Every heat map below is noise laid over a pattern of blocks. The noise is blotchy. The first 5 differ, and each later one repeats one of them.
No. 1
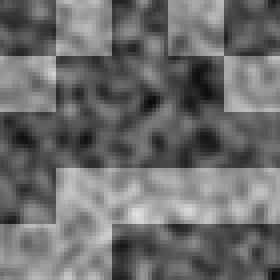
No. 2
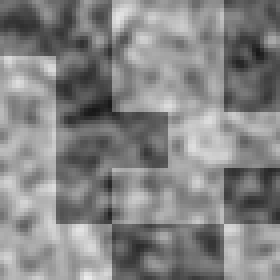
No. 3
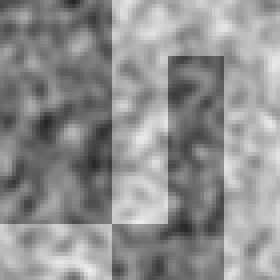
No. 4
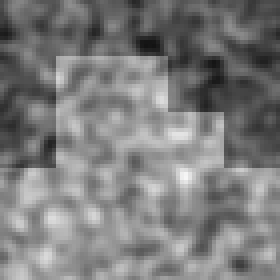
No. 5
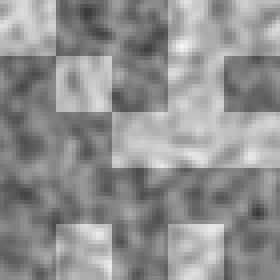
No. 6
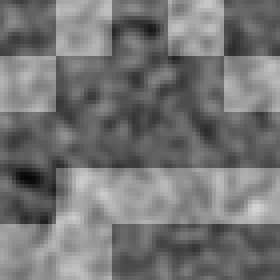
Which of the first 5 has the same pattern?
1
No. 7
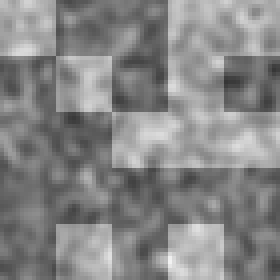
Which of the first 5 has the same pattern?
5
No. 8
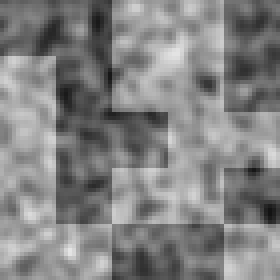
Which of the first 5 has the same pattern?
2
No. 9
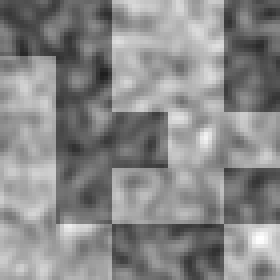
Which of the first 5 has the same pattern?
2
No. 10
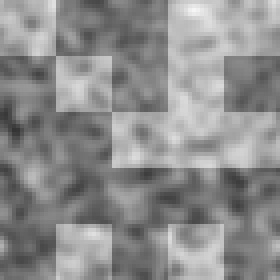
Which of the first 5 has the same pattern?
5
